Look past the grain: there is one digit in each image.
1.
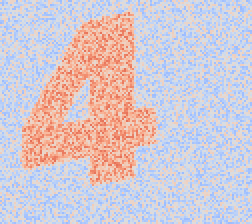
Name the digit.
4
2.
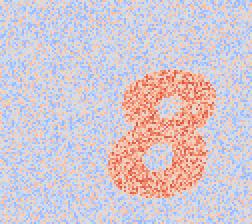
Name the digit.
8
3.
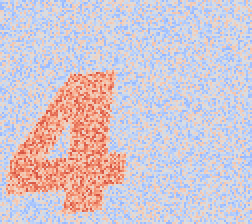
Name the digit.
4
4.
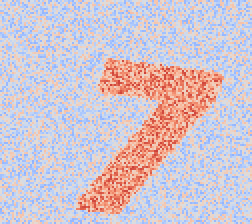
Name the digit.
7
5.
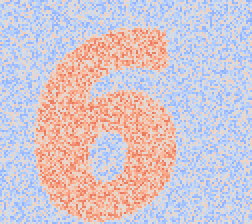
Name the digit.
6
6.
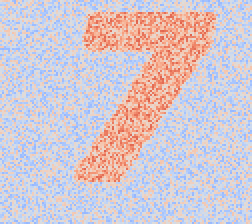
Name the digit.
7
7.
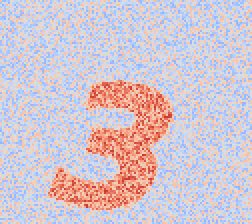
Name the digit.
3
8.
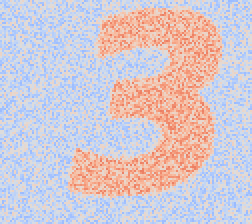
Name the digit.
3
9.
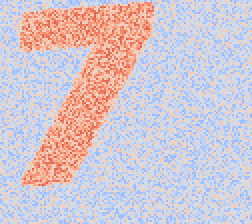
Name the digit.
7
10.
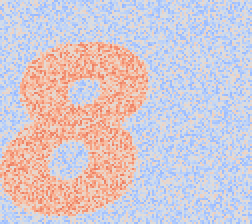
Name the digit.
8
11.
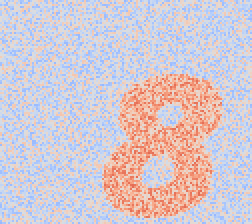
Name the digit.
8
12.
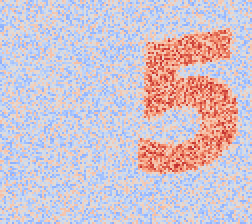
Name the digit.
5
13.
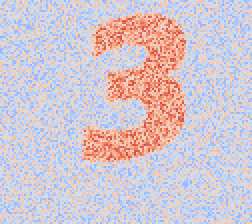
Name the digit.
3
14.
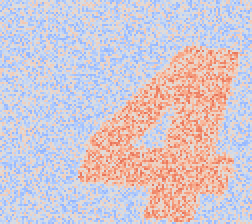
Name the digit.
4
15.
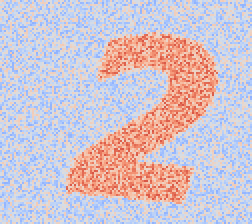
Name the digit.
2
